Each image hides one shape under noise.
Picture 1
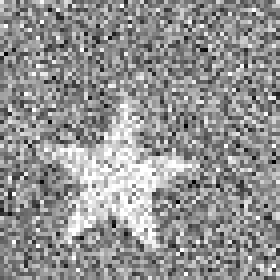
star
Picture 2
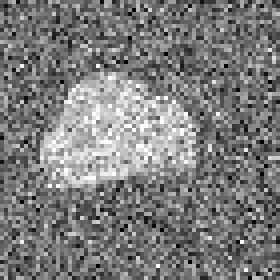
cloud
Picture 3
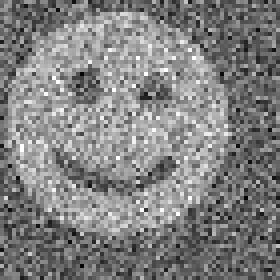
smiling face
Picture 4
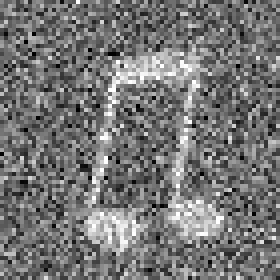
pair of musical notes
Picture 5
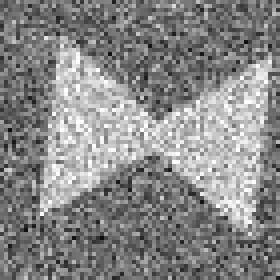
bow tie
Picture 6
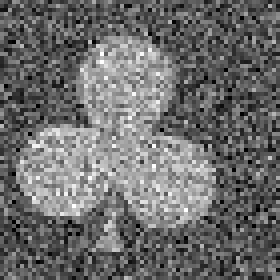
club
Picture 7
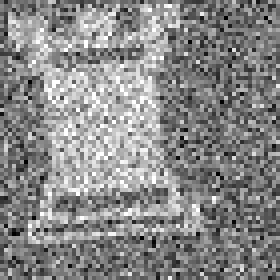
chess rook
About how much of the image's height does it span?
nearly all
